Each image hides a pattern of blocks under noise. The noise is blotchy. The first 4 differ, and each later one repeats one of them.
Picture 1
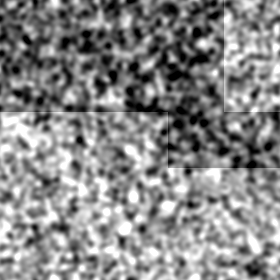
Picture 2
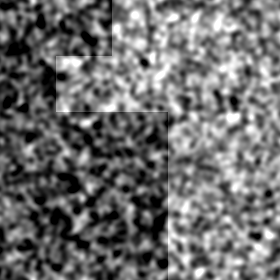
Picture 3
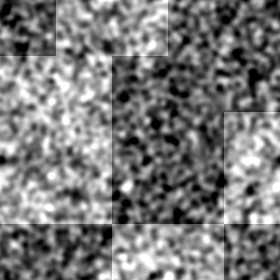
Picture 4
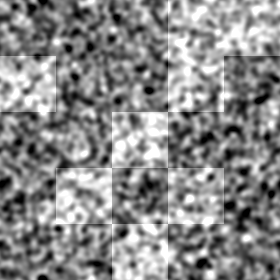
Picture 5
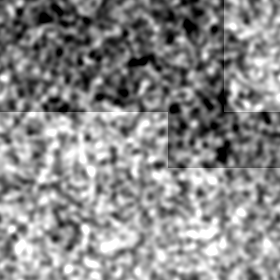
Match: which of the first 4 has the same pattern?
1
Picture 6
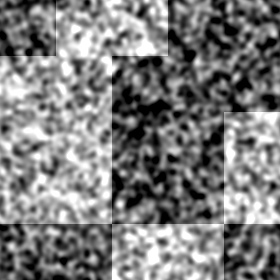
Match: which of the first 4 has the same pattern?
3
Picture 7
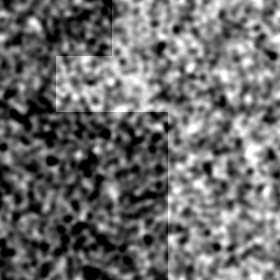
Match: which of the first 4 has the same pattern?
2
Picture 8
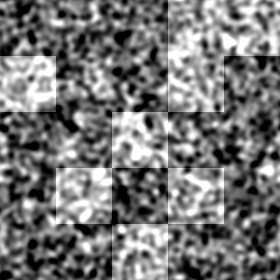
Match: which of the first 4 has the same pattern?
4
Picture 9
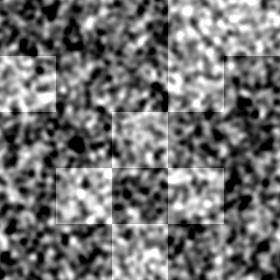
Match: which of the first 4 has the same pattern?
4
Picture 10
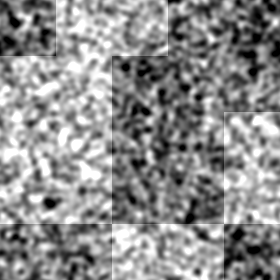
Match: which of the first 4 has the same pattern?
3
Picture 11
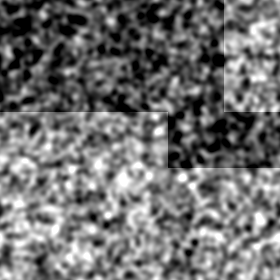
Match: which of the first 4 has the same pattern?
1
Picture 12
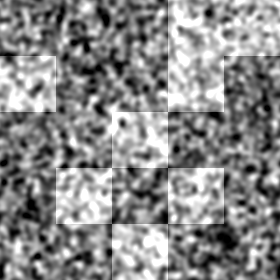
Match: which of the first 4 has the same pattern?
4
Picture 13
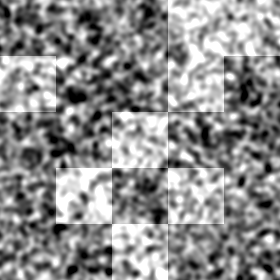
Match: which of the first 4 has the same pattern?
4
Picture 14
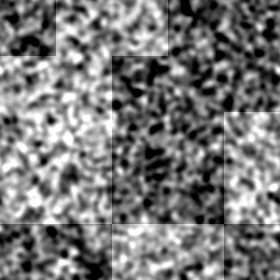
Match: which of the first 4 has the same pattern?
3
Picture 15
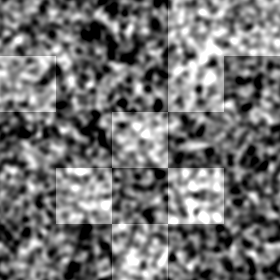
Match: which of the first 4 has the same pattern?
4
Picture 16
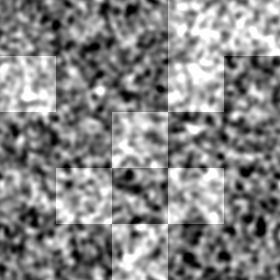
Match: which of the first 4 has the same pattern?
4
